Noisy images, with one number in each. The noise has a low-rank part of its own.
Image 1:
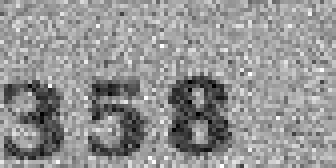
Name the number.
358
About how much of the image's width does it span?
two thirds
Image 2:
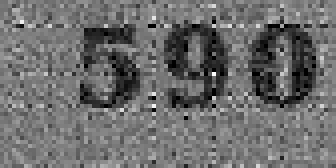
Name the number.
590
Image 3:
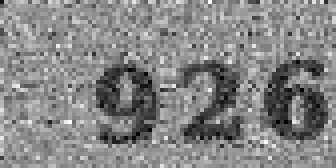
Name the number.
926
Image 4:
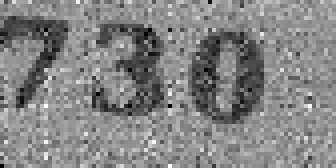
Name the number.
730
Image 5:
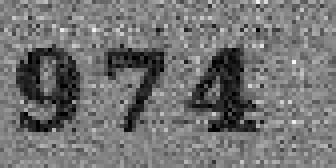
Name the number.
974
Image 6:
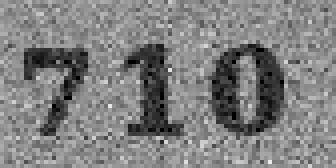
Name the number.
710
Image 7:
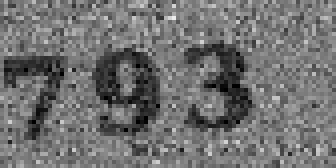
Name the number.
793
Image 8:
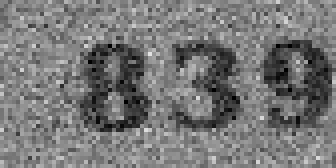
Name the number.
839
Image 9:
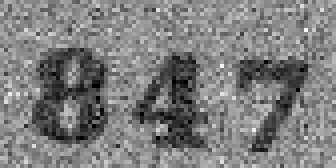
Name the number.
847
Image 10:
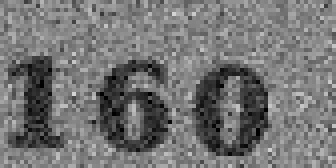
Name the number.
160
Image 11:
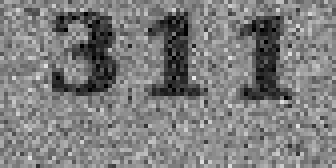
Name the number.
311
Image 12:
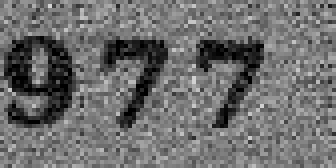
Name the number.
977
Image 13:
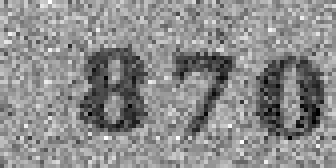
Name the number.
870
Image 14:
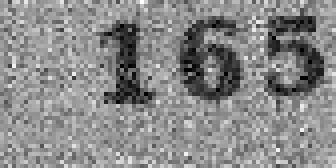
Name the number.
165
